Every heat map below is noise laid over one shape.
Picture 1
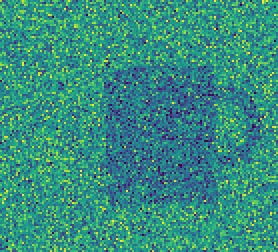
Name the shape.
cup
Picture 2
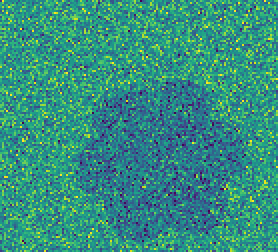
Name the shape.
flower
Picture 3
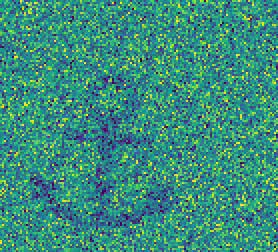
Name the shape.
anchor
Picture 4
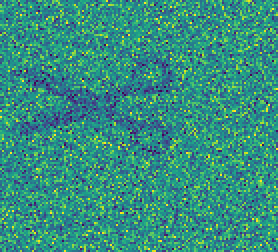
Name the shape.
pair of scissors
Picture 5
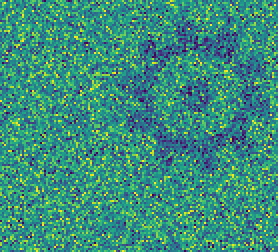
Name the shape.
gear
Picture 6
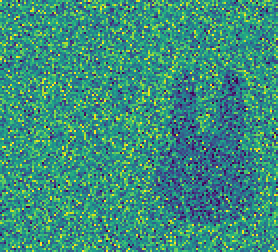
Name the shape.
rabbit's head
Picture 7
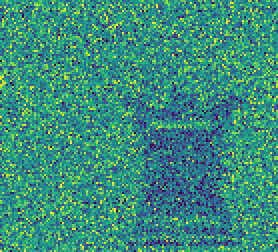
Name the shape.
chess rook
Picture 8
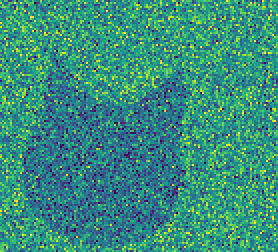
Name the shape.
cat's head
